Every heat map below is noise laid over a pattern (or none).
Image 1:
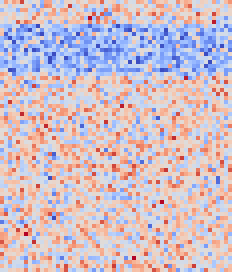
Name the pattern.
one horizontal stripe
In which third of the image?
top
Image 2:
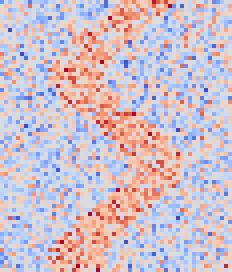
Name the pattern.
a wavy band
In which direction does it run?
top to bottom
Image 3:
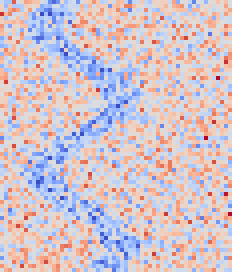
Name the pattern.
a wavy band
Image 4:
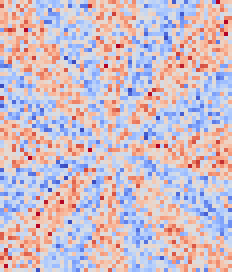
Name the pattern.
spokes from one point
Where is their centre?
centre
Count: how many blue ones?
8
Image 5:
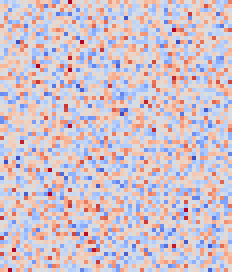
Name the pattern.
only noise
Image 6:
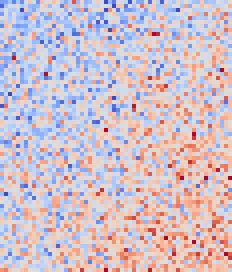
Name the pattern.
a smooth slope
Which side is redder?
bottom right
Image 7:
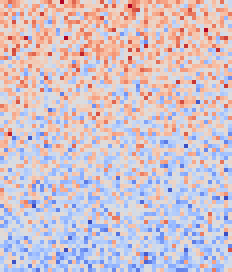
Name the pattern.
a smooth slope
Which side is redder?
top
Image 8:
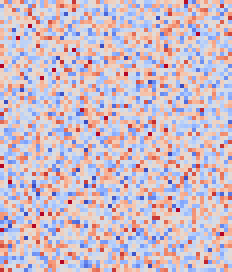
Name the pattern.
only noise
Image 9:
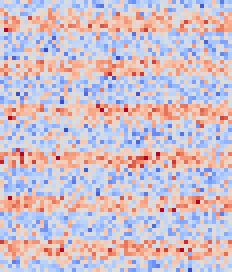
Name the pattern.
horizontal stripes
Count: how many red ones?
6
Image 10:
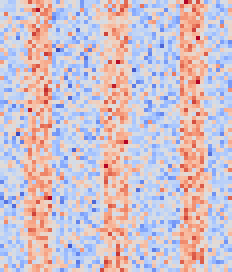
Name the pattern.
vertical stripes
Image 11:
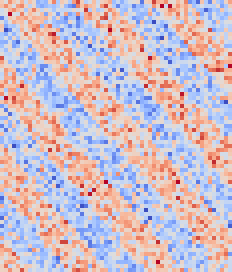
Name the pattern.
diagonal stripes
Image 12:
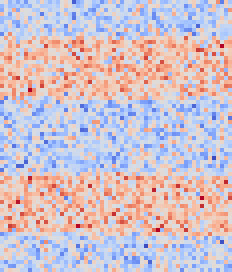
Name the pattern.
horizontal stripes
